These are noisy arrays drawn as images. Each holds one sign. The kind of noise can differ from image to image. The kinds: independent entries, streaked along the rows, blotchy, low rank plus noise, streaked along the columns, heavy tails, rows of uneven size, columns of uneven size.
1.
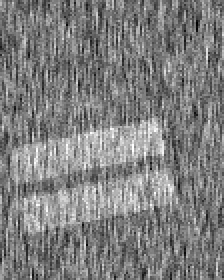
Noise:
streaked along the columns
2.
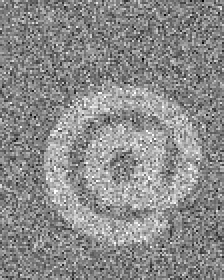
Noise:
independent entries
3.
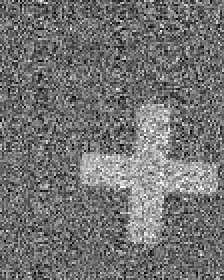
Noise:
low rank plus noise
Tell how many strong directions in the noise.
three or four
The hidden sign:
plus sign
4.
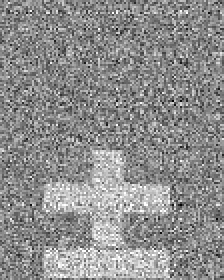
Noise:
low rank plus noise
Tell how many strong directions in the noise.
two
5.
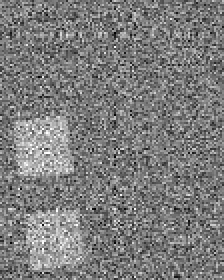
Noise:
low rank plus noise
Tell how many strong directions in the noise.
two
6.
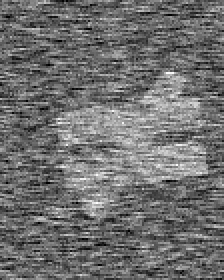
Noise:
streaked along the rows
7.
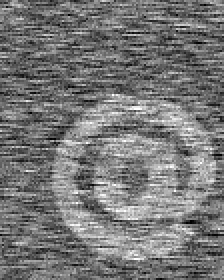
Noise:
streaked along the rows
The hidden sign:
at sign
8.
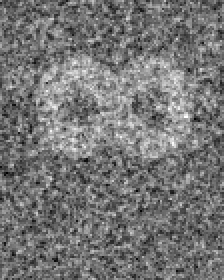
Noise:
blotchy
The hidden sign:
infinity sign
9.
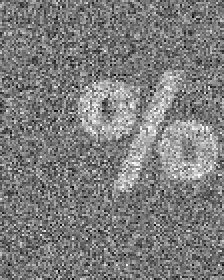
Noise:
low rank plus noise
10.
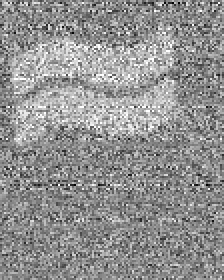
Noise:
rows of uneven size
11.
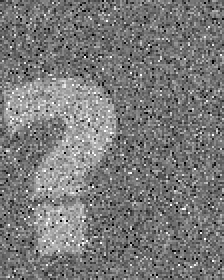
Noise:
heavy tails
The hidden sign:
question mark
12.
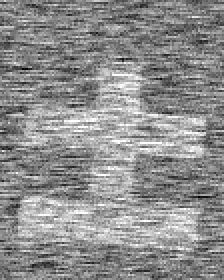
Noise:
streaked along the rows
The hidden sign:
plus-minus sign
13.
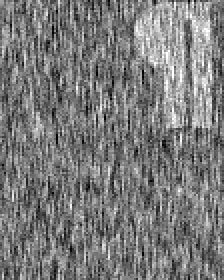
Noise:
streaked along the columns
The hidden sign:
pilcrow
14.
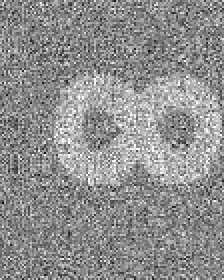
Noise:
low rank plus noise
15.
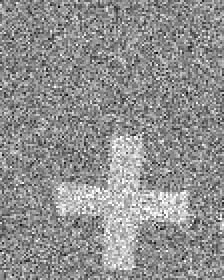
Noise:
independent entries
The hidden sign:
plus sign
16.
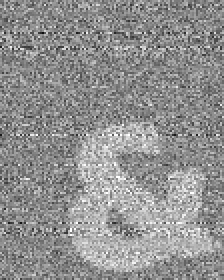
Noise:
rows of uneven size
